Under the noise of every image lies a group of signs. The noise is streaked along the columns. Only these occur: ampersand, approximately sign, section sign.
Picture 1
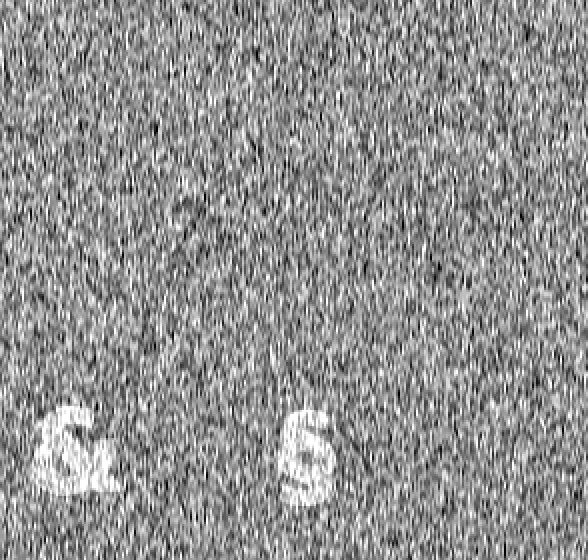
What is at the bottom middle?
section sign
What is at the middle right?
nothing
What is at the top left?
nothing
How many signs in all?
2
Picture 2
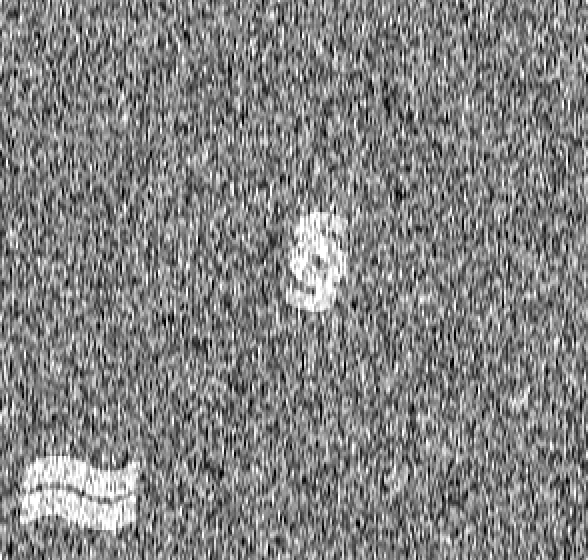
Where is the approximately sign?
bottom left
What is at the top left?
nothing
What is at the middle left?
nothing
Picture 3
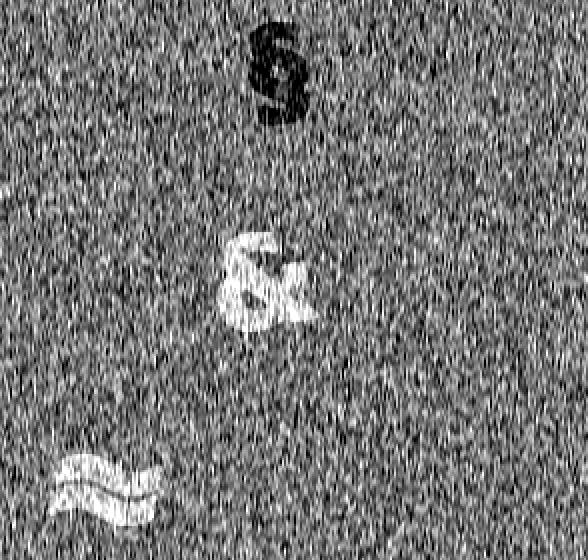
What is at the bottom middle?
nothing
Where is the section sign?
top middle
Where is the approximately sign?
bottom left
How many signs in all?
3
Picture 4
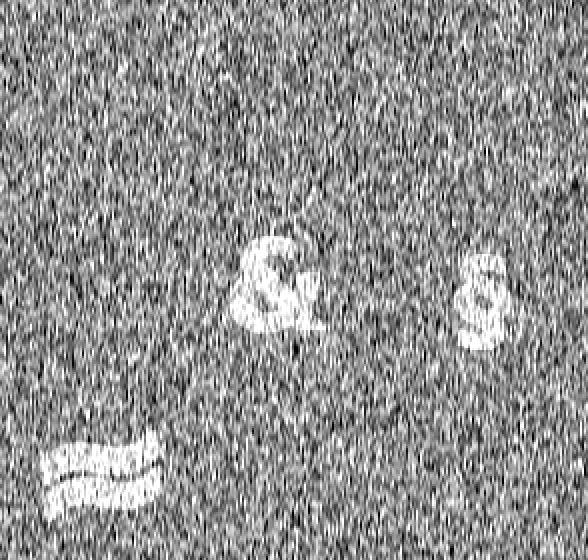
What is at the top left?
nothing
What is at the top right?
nothing
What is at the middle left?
nothing
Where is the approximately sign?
bottom left
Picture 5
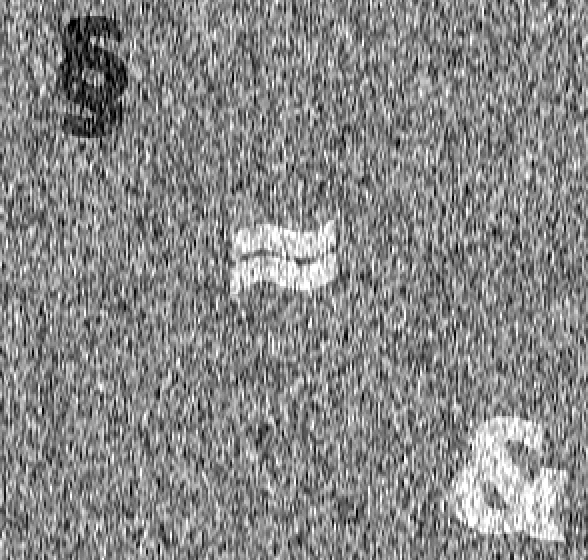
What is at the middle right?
nothing
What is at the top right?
nothing
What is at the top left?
section sign
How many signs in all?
3
